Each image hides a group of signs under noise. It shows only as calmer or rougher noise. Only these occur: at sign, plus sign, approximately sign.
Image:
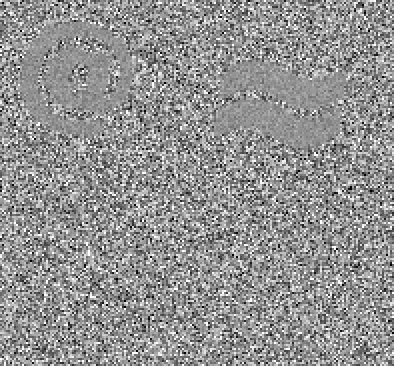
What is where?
top left: at sign; top right: approximately sign
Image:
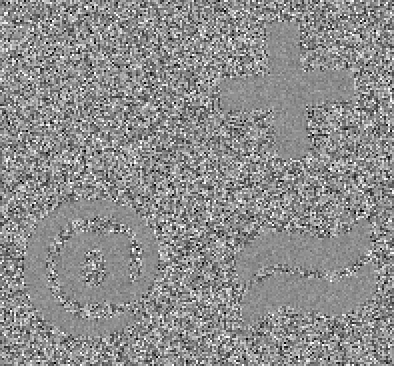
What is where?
top right: plus sign; bottom left: at sign; bottom right: approximately sign
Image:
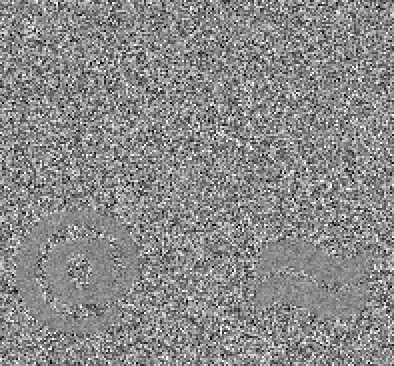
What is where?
bottom left: at sign; bottom right: approximately sign
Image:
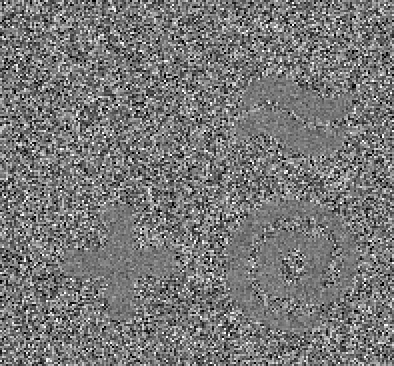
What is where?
top right: approximately sign; bottom left: plus sign; bottom right: at sign
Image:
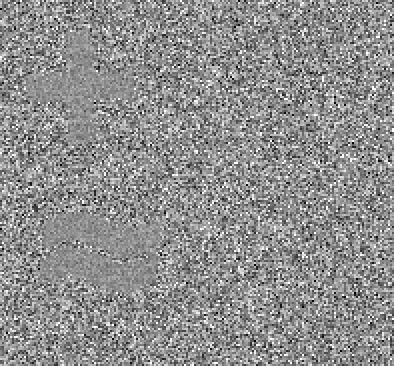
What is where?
top left: plus sign; bottom left: approximately sign
